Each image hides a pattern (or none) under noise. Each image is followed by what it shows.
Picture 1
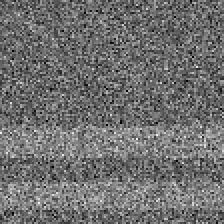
bands of rows
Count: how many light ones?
2
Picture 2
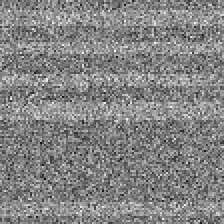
bands of rows
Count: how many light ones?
5
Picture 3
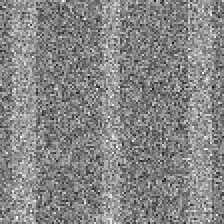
bands of columns
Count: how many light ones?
3
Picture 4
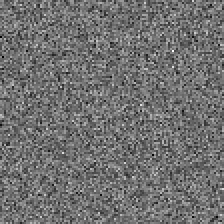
only noise
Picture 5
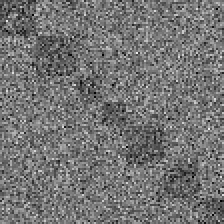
blocks along the diagonal
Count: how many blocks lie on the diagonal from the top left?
7
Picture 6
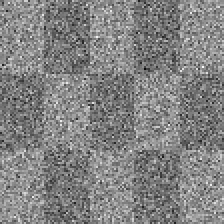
a checkerboard
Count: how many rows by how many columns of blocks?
3 by 5
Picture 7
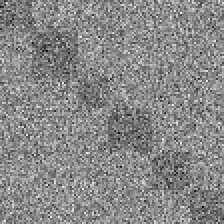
blocks along the diagonal
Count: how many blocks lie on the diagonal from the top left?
6
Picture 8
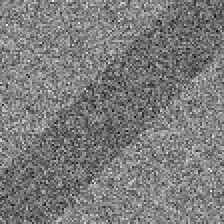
a diagonal band
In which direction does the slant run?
bottom left to top right
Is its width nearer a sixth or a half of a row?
a half
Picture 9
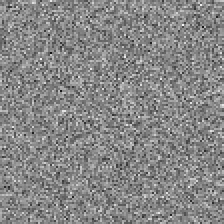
only noise
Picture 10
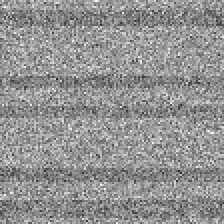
bands of rows
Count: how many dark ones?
5
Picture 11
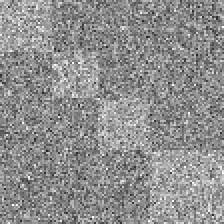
blocks along the diagonal
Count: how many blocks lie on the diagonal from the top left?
4
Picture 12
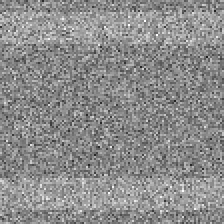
bands of rows
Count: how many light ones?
2
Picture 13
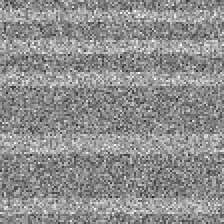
bands of rows
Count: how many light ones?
5
